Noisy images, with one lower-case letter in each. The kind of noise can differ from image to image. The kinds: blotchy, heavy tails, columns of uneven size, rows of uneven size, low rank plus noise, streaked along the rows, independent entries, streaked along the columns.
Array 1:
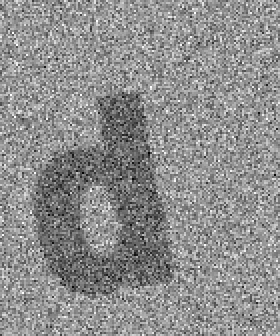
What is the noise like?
independent entries
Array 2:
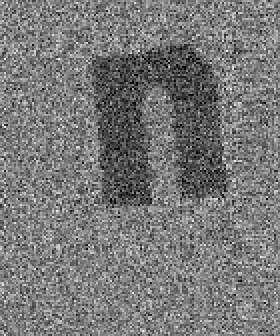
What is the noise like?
low rank plus noise
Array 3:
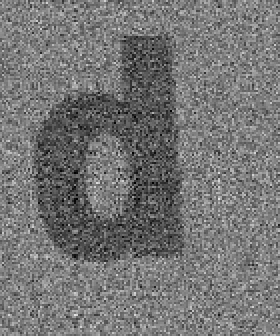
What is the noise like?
low rank plus noise
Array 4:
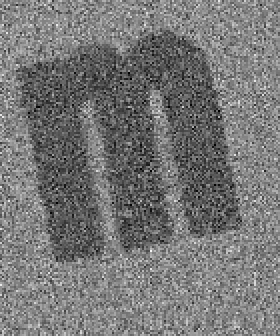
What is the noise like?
low rank plus noise
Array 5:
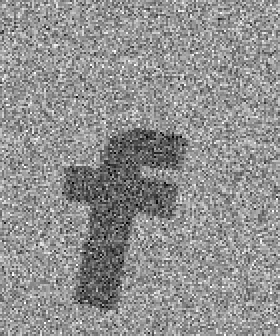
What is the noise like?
independent entries
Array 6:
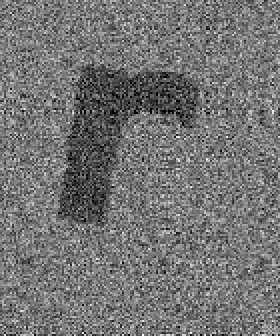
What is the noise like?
low rank plus noise
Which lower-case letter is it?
r
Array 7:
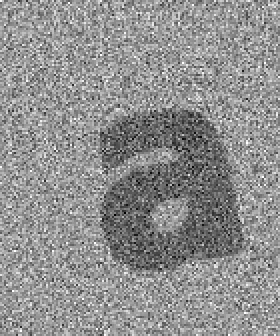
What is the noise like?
low rank plus noise
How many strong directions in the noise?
five to eight
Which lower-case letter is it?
a
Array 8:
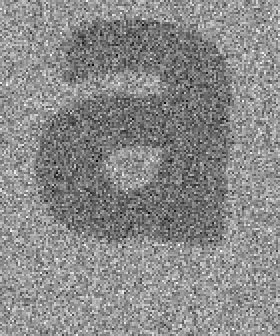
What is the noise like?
independent entries
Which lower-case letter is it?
a
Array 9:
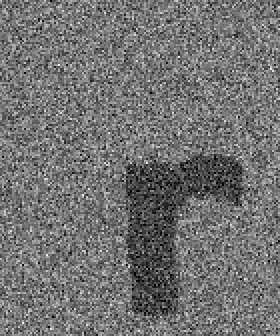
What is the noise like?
independent entries
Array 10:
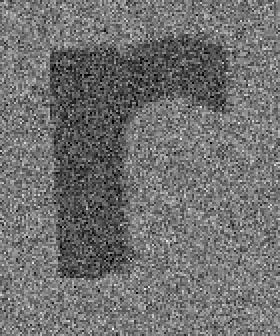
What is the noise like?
independent entries
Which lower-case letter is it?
r
